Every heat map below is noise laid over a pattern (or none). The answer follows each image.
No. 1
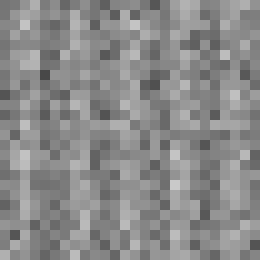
vertical stripes
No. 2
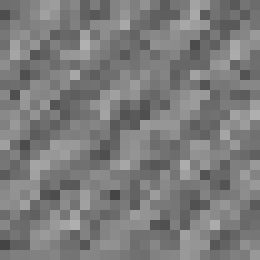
diagonal stripes
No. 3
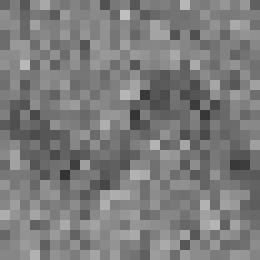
a wavy band
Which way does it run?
left to right
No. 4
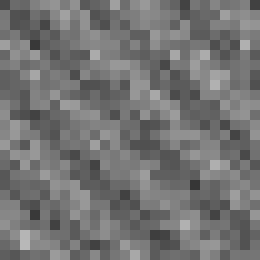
diagonal stripes
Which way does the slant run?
top left to bottom right
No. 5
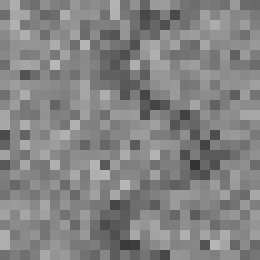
a wavy band
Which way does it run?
top to bottom
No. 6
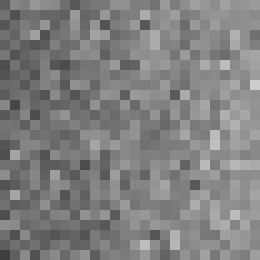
a smooth slope
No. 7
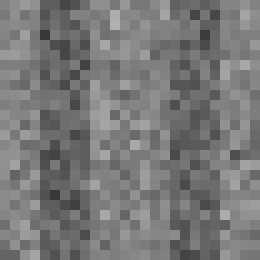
vertical stripes
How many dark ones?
2
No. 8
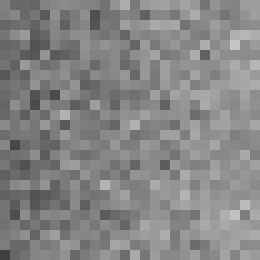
a smooth slope
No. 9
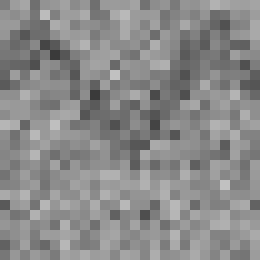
a wavy band
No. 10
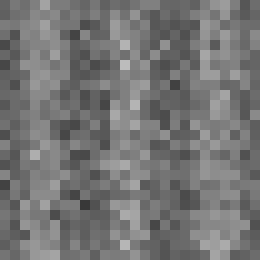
vertical stripes
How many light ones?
3
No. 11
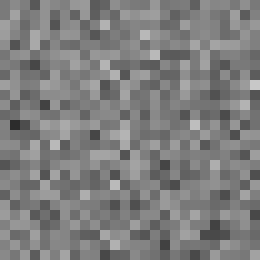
only noise
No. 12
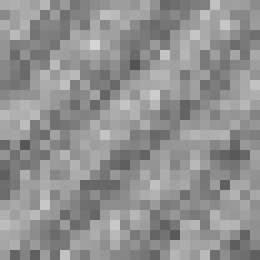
diagonal stripes
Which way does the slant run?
bottom left to top right
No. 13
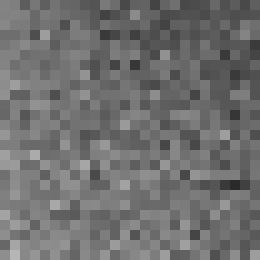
a smooth slope
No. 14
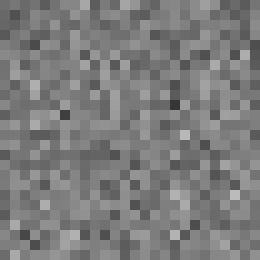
only noise
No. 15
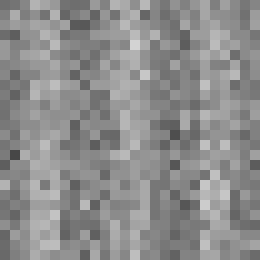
vertical stripes
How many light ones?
3
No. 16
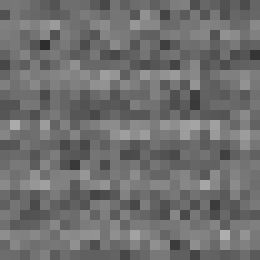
horizontal stripes
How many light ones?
5
